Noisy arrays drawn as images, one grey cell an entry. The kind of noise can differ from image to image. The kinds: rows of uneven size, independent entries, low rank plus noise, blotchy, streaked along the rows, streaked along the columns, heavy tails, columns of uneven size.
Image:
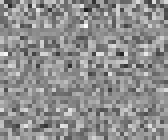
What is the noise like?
rows of uneven size
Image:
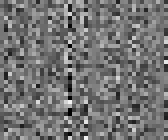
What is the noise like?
columns of uneven size
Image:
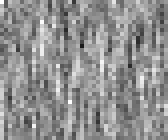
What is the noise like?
streaked along the columns
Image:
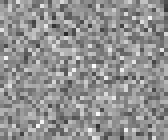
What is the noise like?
independent entries
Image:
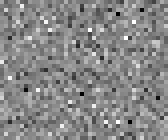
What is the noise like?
heavy tails
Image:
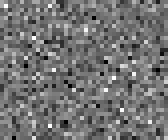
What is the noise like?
heavy tails
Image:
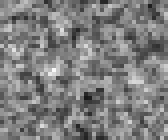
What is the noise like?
blotchy
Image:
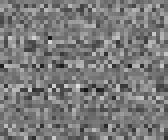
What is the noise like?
rows of uneven size
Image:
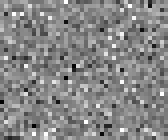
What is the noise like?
heavy tails
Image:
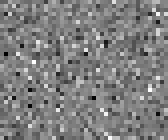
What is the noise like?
heavy tails
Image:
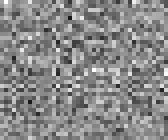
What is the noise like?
low rank plus noise
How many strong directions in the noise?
one
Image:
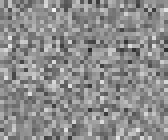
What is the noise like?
low rank plus noise
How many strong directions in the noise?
three or four
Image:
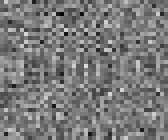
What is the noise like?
low rank plus noise
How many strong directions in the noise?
one
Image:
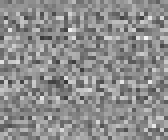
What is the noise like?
rows of uneven size
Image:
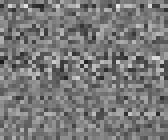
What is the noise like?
rows of uneven size
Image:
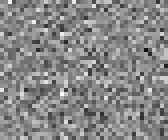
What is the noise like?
low rank plus noise
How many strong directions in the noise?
five to eight
